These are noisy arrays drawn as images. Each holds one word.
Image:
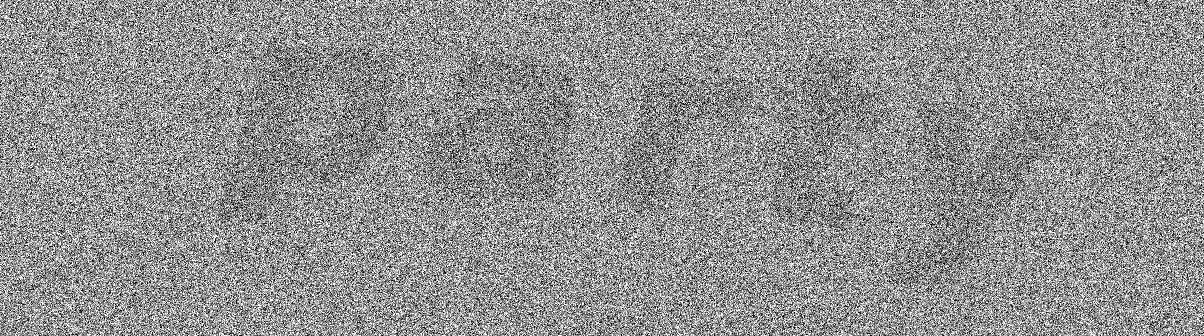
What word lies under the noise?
party
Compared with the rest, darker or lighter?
darker
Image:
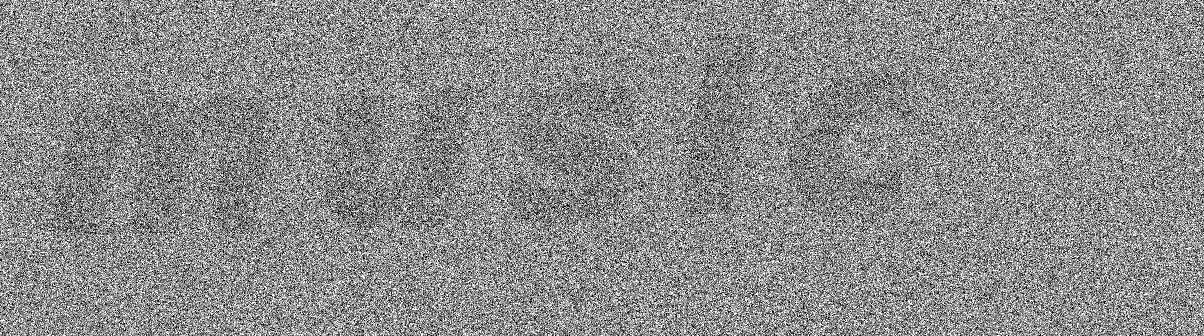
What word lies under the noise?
music
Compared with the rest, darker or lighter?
darker
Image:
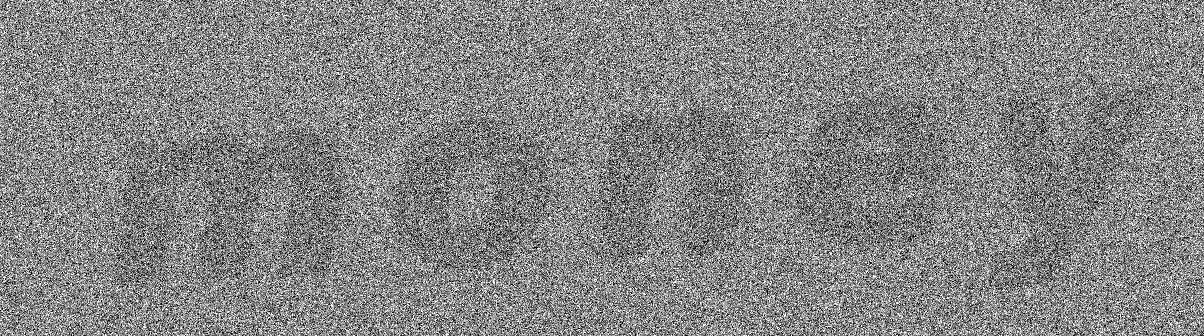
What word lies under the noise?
money
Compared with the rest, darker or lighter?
darker
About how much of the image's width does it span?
nearly all
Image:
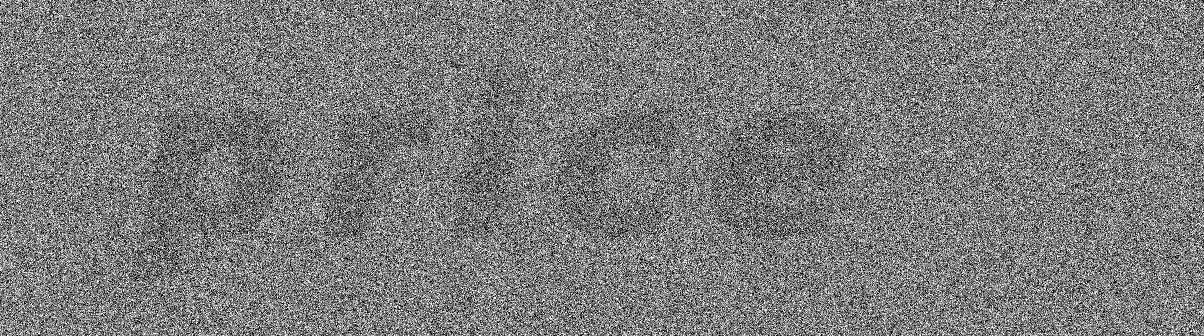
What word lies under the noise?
price
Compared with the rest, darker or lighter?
darker
